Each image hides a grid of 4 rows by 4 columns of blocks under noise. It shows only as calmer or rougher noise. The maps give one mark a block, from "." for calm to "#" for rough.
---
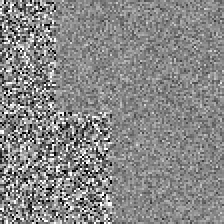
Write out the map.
#...
#...
##..
##..
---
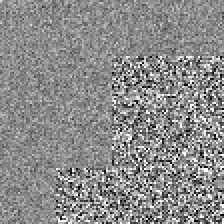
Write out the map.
....
..##
..##
.###
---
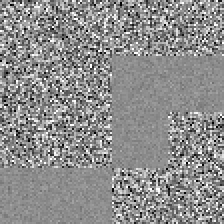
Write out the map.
####
##..
##.#
..##
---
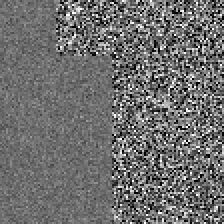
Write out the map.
.###
..##
..##
..##
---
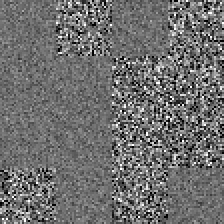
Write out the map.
.#.#
..##
..##
#.#.
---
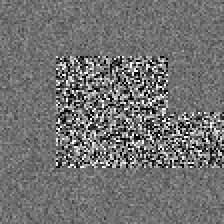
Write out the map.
....
.##.
.###
....
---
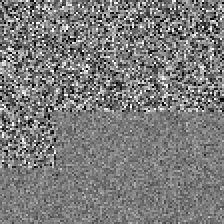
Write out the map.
####
####
#...
....
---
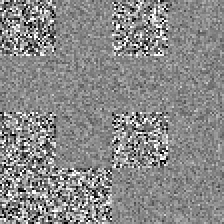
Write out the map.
#.#.
....
#.#.
##..
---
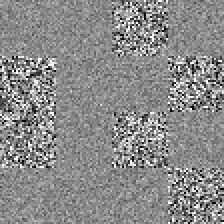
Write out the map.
..#.
#..#
#.#.
...#
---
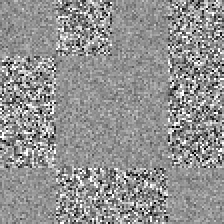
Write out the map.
.#.#
#..#
#..#
.##.
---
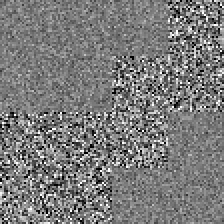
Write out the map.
...#
..##
###.
##..
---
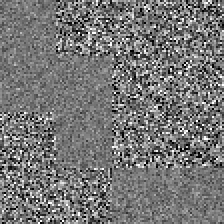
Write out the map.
.###
..##
#.##
##..
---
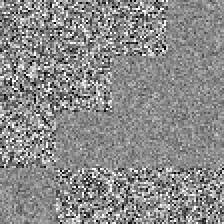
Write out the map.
###.
##..
#...
.###
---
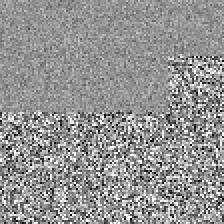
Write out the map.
....
...#
####
####
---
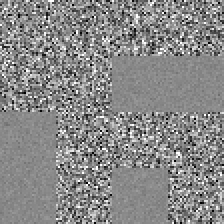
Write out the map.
####
##..
.###
.#.#
